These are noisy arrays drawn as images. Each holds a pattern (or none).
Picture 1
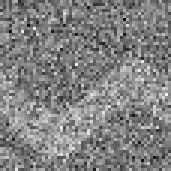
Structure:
a wavy band
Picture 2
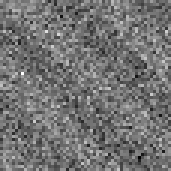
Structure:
diagonal stripes
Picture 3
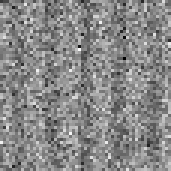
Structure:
vertical stripes
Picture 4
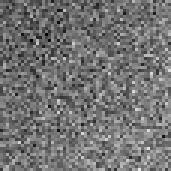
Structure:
a smooth slope
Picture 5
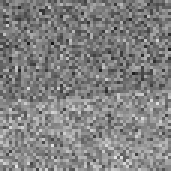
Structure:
a sharp edge
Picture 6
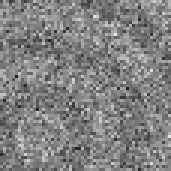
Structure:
rings round one point
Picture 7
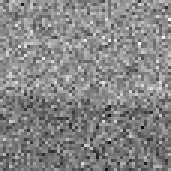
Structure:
a sharp edge
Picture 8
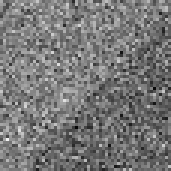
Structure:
a sharp edge
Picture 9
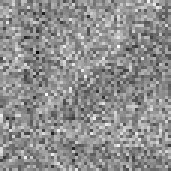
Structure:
spokes from one point
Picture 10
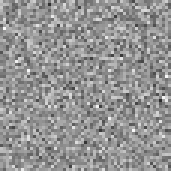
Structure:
only noise
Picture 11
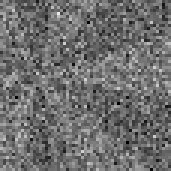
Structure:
spokes from one point
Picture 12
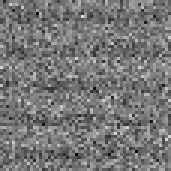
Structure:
horizontal stripes
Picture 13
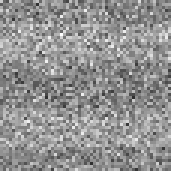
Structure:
horizontal stripes
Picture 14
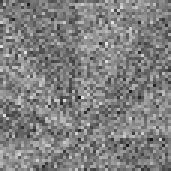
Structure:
spokes from one point
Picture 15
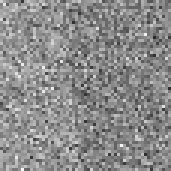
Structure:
a sharp edge
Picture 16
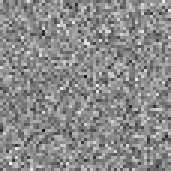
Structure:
only noise
